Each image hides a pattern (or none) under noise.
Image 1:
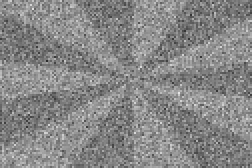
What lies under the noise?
spokes from one point
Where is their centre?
centre
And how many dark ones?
7
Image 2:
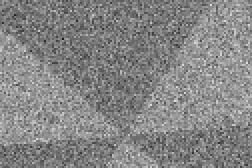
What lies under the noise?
spokes from one point
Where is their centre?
bottom middle
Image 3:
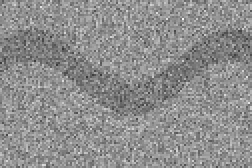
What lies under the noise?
a wavy band
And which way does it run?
left to right
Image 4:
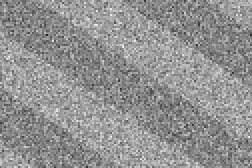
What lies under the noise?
diagonal stripes
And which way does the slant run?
top left to bottom right
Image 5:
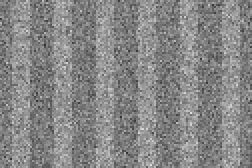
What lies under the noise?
vertical stripes
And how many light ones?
6
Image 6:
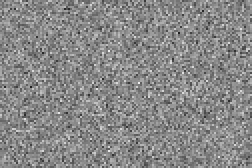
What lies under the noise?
only noise
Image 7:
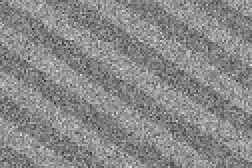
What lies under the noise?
diagonal stripes
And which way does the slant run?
top left to bottom right
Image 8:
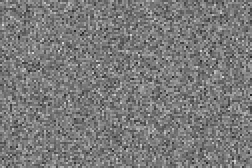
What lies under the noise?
only noise
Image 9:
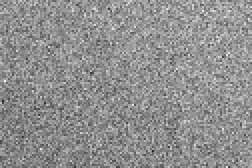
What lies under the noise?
a smooth slope
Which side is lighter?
top right
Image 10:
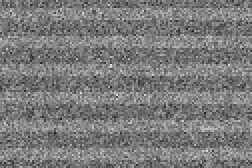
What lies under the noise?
horizontal stripes
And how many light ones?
6
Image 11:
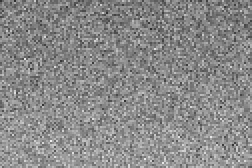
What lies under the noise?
a smooth slope
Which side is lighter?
bottom
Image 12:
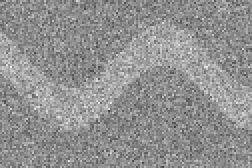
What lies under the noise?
a wavy band
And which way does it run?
left to right
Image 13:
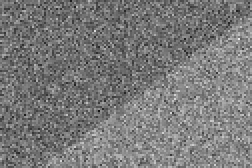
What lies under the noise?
a sharp edge
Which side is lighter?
bottom right
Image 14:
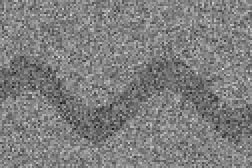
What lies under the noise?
a wavy band
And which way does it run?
left to right
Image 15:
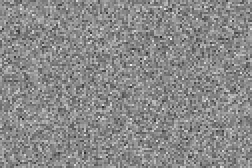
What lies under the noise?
only noise
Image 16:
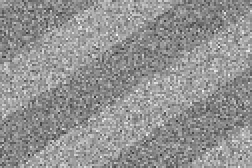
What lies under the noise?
diagonal stripes
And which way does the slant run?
bottom left to top right
